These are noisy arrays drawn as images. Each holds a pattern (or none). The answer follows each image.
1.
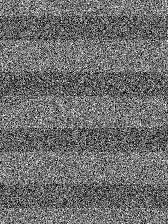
horizontal stripes
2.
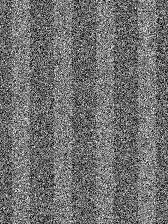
vertical stripes
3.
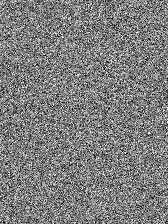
only noise
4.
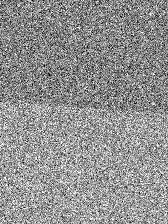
a sharp edge
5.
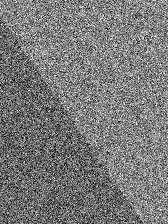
a sharp edge
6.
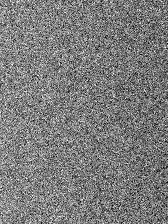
a smooth slope
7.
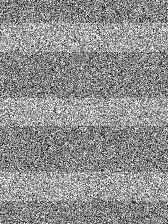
horizontal stripes
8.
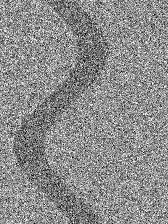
a wavy band
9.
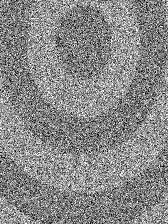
rings round one point
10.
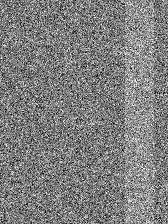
one vertical stripe
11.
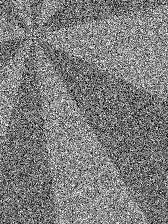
spokes from one point
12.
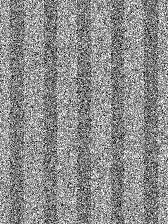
vertical stripes
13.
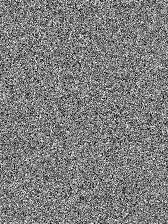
only noise
